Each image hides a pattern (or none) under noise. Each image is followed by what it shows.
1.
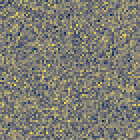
only noise
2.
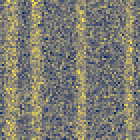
bands of columns
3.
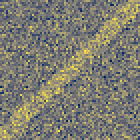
a diagonal band
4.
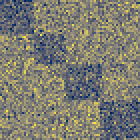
blocks along the diagonal
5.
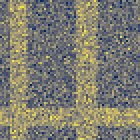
bands of rows crossing bands of columns
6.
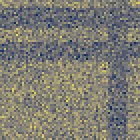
bands of rows crossing bands of columns
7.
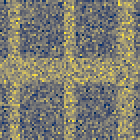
bands of rows crossing bands of columns
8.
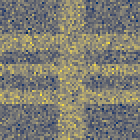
bands of rows crossing bands of columns
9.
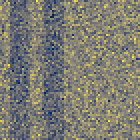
bands of columns
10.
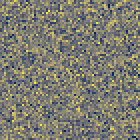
only noise
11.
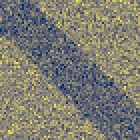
a diagonal band
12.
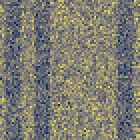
bands of columns
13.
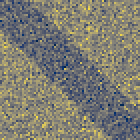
a diagonal band
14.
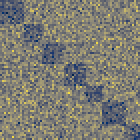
blocks along the diagonal
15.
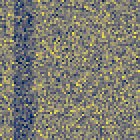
one band of columns
